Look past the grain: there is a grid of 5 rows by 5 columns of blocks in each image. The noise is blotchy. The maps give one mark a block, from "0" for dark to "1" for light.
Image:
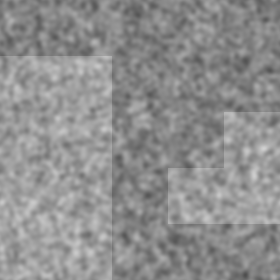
0 0 0 0 0
1 1 0 0 0
1 1 0 0 1
1 1 0 1 1
1 1 0 0 0
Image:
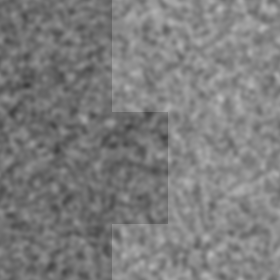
0 0 1 1 1
0 0 1 1 1
0 0 0 1 1
0 0 0 1 1
0 0 1 1 1
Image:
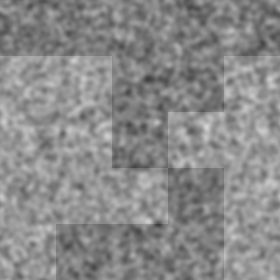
0 0 0 0 0
1 1 0 0 1
1 1 0 1 1
1 1 1 0 1
1 0 0 0 1
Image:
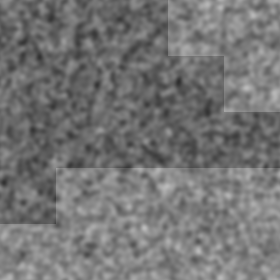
0 0 0 1 1
0 0 0 0 1
0 0 0 0 0
0 1 1 1 1
1 1 1 1 1
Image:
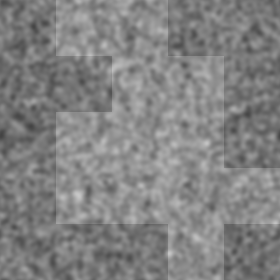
0 1 1 0 0
0 0 1 1 0
0 1 1 1 0
0 1 1 1 1
0 0 0 1 0
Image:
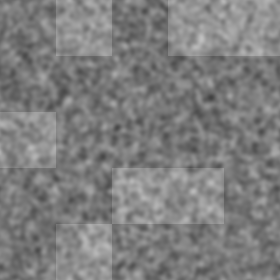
0 1 0 1 1
0 0 0 0 0
1 0 0 0 0
0 0 1 1 0
0 1 0 0 0
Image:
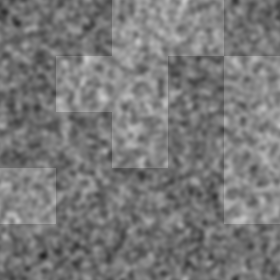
0 0 1 1 0
0 1 1 0 1
0 0 1 0 1
1 0 0 0 1
0 0 0 0 0
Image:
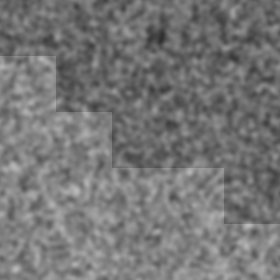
0 0 0 0 0
1 0 0 0 0
1 1 0 0 0
1 1 1 1 0
1 1 1 1 1
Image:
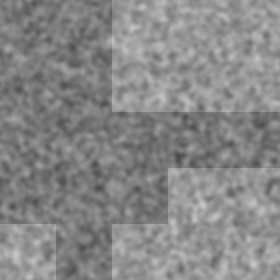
0 0 1 1 1
0 0 1 1 1
0 0 0 0 0
0 0 0 1 1
1 0 1 1 1
